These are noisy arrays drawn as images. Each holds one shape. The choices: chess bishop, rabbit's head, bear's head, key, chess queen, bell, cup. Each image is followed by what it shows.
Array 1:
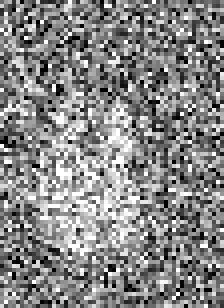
rabbit's head
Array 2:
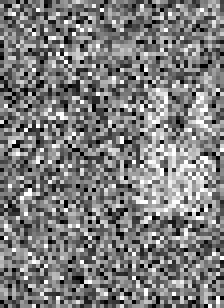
rabbit's head
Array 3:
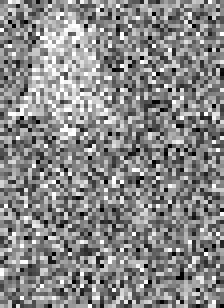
bell
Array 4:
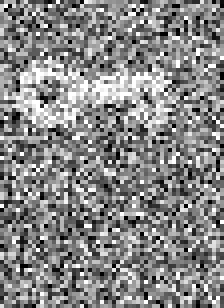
key
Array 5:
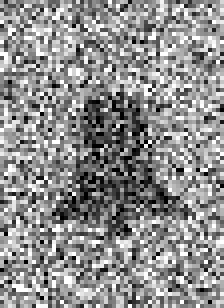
bell
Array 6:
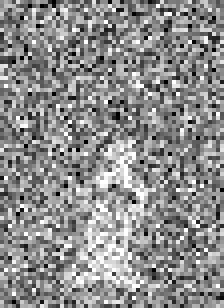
chess bishop
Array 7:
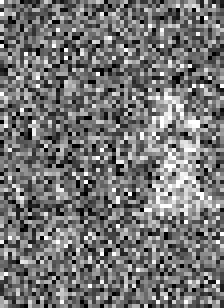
chess bishop
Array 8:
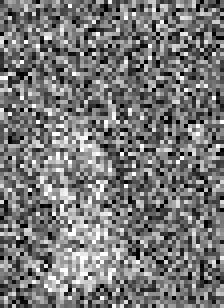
chess bishop
